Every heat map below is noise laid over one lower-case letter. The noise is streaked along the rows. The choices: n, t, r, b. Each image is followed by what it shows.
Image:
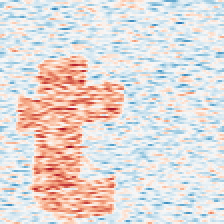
red t
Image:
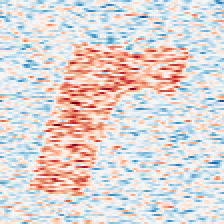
red r
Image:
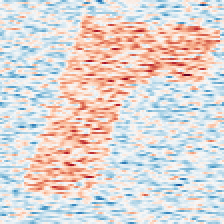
red r
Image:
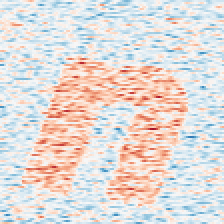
red n
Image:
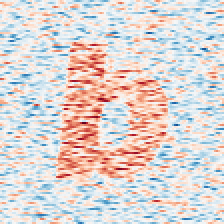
red b
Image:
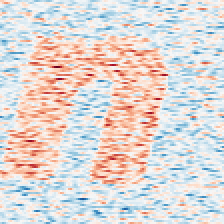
red n
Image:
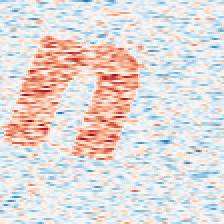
red n
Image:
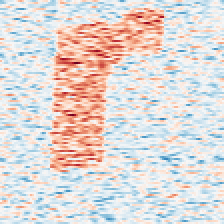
red r
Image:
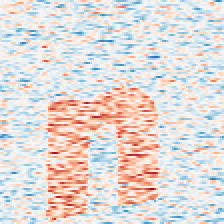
red n
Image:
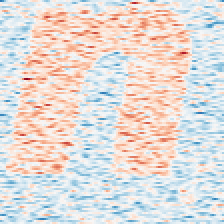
red n
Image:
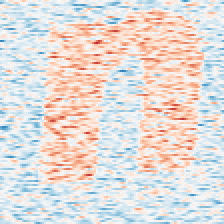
red n
